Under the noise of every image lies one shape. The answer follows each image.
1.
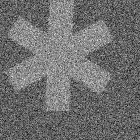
asterisk
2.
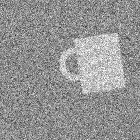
cup
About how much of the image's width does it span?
half
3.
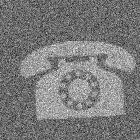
telephone
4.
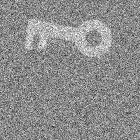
key
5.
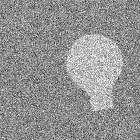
light bulb
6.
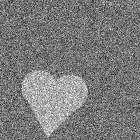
heart
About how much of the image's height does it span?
half
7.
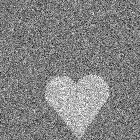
heart
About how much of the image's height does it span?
half
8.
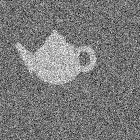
teapot
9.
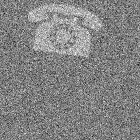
telephone
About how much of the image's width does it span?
half
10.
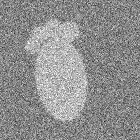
footprint
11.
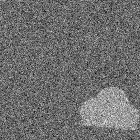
cloud
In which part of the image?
bottom right
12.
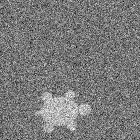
turtle
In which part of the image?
bottom middle
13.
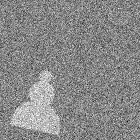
chess pawn
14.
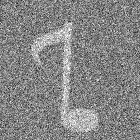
musical note
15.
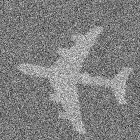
airplane
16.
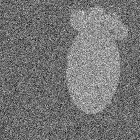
footprint
